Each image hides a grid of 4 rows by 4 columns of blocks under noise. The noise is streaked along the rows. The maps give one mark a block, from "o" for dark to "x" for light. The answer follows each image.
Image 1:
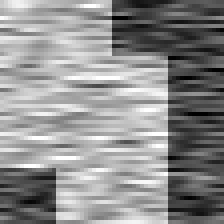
xxoo
xxxo
xxxo
oxxo
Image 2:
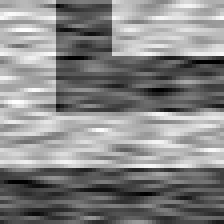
xoxx
xooo
xxxx
oooo
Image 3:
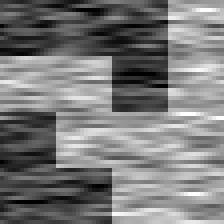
ooox
xxox
oxxx
ooxx
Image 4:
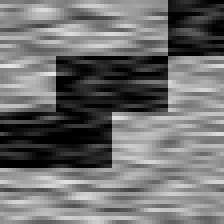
xxxo
xoox
ooxx
xxxx
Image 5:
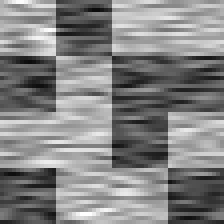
xoxx
oxoo
xxox
oxxo
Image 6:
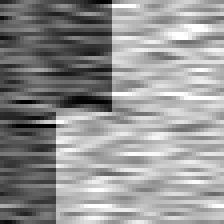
ooxx
ooxx
oxxx
oxxx
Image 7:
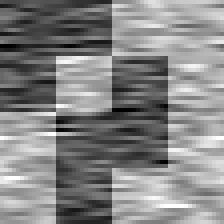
ooxx
oxox
xoox
xoxx
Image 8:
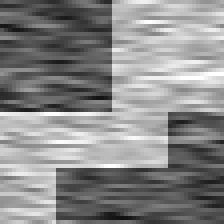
ooxx
ooxx
xxxo
xooo
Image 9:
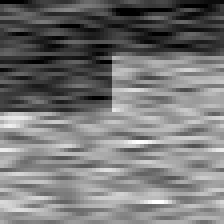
oooo
ooxx
xxxx
xxxx
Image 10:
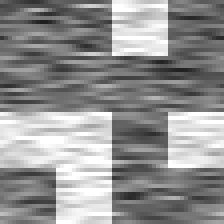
ooxo
oooo
xxox
oxoo
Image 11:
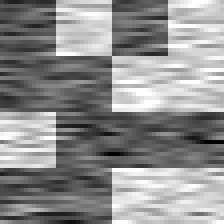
oxox
ooxx
xooo
ooxx
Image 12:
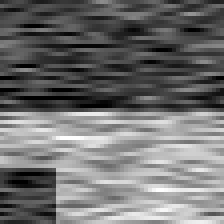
oooo
oooo
xxxx
oxxx
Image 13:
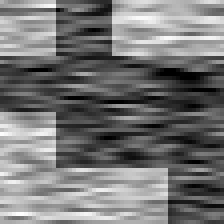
xoxx
oooo
xooo
xxxo
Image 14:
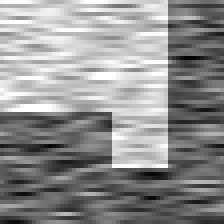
xxxo
xxxo
ooxo
oooo
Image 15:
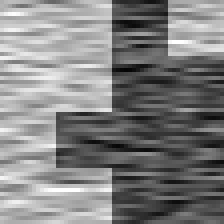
xxox
xxoo
xooo
xxoo
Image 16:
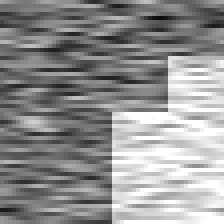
oooo
ooox
ooxx
ooxx
